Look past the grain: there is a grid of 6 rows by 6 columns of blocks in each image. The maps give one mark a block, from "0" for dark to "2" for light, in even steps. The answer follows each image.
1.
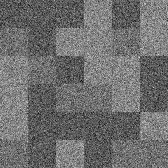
0 0 0 2 0 2
1 0 2 2 1 2
2 1 0 2 2 0
2 0 1 1 2 0
2 0 0 0 0 2
1 0 2 0 1 1
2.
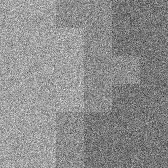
2 2 1 1 0 0
2 2 2 1 0 0
2 2 2 1 1 0
2 2 2 1 0 0
2 2 1 0 0 0
2 2 1 0 0 0
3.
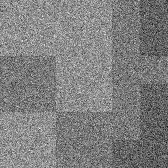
2 2 2 2 1 0
2 2 2 2 1 0
1 1 2 2 1 1
1 1 2 2 1 0
2 2 1 1 1 0
2 2 1 1 0 0
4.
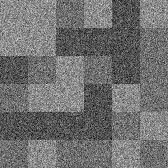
2 2 1 2 0 2
2 2 0 0 0 1
0 1 2 1 0 1
1 2 2 0 2 1
0 0 0 0 1 2
1 2 1 1 2 1
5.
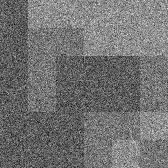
0 2 2 2 2 2
0 1 1 2 2 2
0 1 0 0 0 1
0 1 0 0 0 1
0 0 0 1 1 2
0 0 0 1 2 1
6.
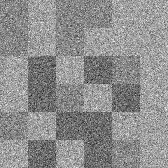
1 2 1 1 2 2
1 2 1 2 2 2
2 0 2 0 1 2
2 0 1 2 0 2
1 2 0 0 2 2
2 0 2 0 1 2
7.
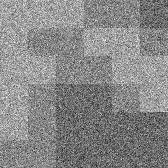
2 2 2 1 1 0
2 1 1 2 2 1
2 2 1 1 2 2
2 1 0 0 1 2
2 1 0 0 0 0
1 1 0 0 0 0
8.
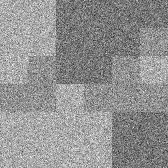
2 2 0 0 0 0
2 2 0 0 0 1
2 1 0 0 1 2
1 1 2 1 1 1
2 2 2 2 0 0
2 2 2 2 0 0
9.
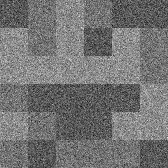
0 1 2 1 0 0
2 1 2 0 2 1
2 2 2 2 2 1
1 0 0 0 0 2
2 1 0 0 2 2
1 0 1 1 1 0
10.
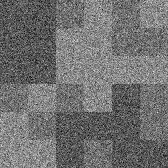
0 0 1 2 1 2
0 0 2 2 1 1
0 0 2 2 2 2
1 2 1 2 0 1
2 1 0 0 0 1
2 2 0 1 0 0
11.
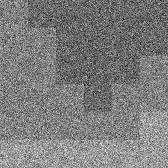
1 0 0 0 0 0
1 1 0 0 0 0
1 1 0 0 0 1
1 1 1 0 1 1
1 1 1 1 1 2
2 2 2 2 2 2
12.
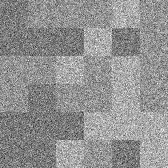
0 1 1 1 2 1
0 0 0 2 0 1
1 1 2 1 2 1
1 0 1 1 2 1
0 0 0 2 2 2
0 0 2 1 0 2
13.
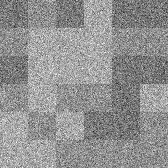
0 1 0 2 0 0
1 2 2 2 1 1
0 2 2 2 0 0
1 2 1 1 0 2
2 1 2 0 0 1
2 2 1 1 1 1
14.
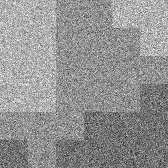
2 2 1 1 2 2
2 2 1 1 1 2
2 2 1 1 1 1
2 2 1 1 1 0
1 1 1 0 0 0
0 1 0 0 0 0
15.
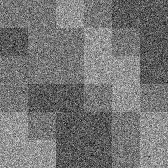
1 1 2 1 0 0
0 1 1 2 1 0
1 1 1 2 2 0
1 0 0 1 2 1
2 1 0 0 1 2
2 2 0 0 1 2
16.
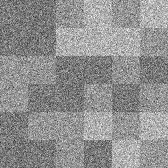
0 0 1 2 1 2
0 0 2 2 2 1
1 1 0 0 1 0
1 0 0 1 0 1
0 1 1 2 1 2
0 0 1 0 2 1
